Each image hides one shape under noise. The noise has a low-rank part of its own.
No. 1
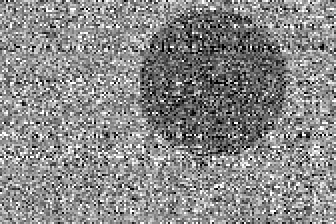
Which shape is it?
disc
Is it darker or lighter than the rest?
darker
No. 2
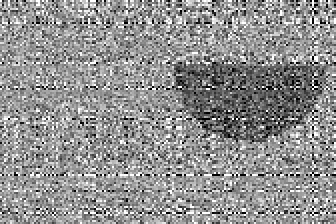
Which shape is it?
half disc
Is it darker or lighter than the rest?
darker
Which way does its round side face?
down
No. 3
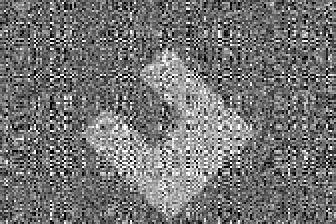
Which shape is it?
square with a notch
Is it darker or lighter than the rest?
lighter
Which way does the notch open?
up and left
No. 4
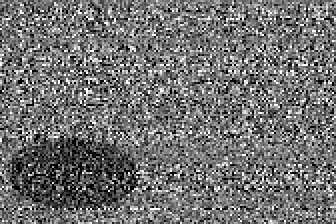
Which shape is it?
ellipse
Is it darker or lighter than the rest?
darker
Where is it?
bottom left
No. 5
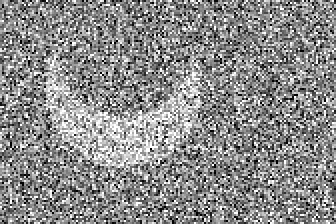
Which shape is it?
crescent
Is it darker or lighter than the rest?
lighter
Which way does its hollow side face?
up
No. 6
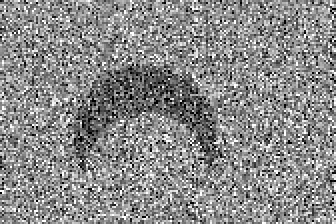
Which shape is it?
crescent
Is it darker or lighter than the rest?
darker
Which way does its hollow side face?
down
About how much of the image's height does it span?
half
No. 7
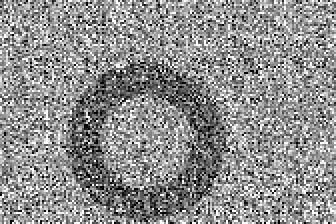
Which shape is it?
ring
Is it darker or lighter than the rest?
darker
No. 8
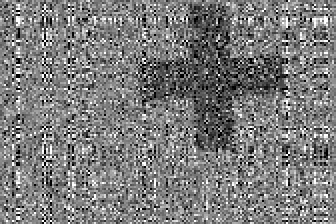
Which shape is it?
cross
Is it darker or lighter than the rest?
darker
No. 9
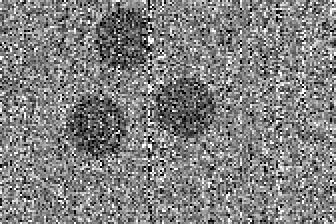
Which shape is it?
three dots
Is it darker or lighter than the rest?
darker
